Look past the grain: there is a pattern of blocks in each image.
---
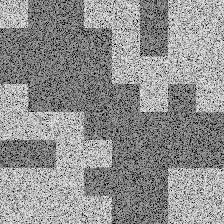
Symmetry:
mirrored about the diagonal from the top left
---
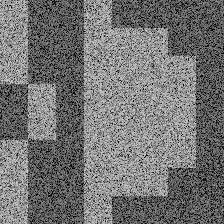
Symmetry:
top and bottom mirror each other
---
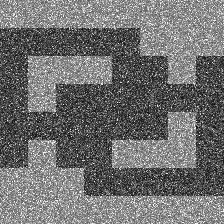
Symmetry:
the same after a half turn
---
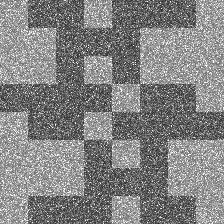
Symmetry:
the same after a half turn
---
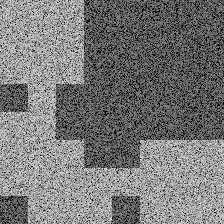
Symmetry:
mirrored about the diagonal from the bottom left
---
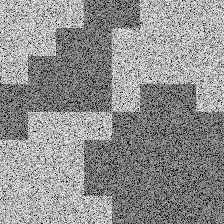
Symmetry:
mirrored about the diagonal from the top left
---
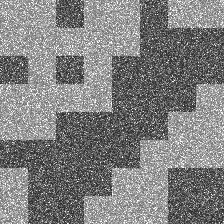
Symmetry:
mirrored about the diagonal from the top left
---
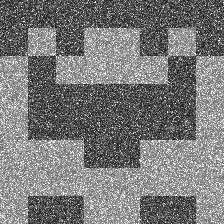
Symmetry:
left and right mirror each other
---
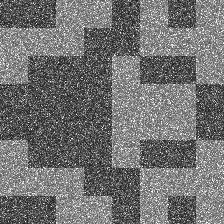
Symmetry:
top and bottom mirror each other
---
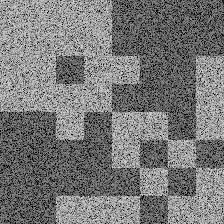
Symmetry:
mirrored about the diagonal from the top left
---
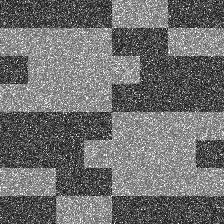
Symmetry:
the same after a half turn
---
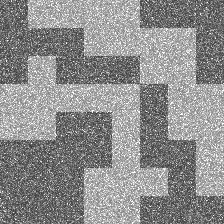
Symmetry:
mirrored about the diagonal from the bottom left
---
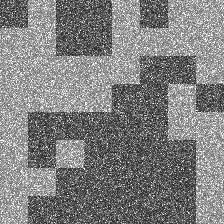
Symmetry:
no symmetry
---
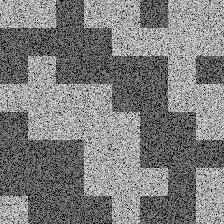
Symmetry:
mirrored about the diagonal from the bottom left
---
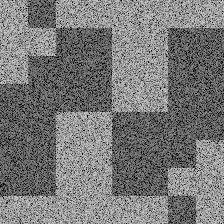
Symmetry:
the same after a half turn
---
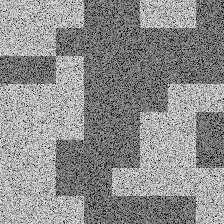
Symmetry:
no symmetry
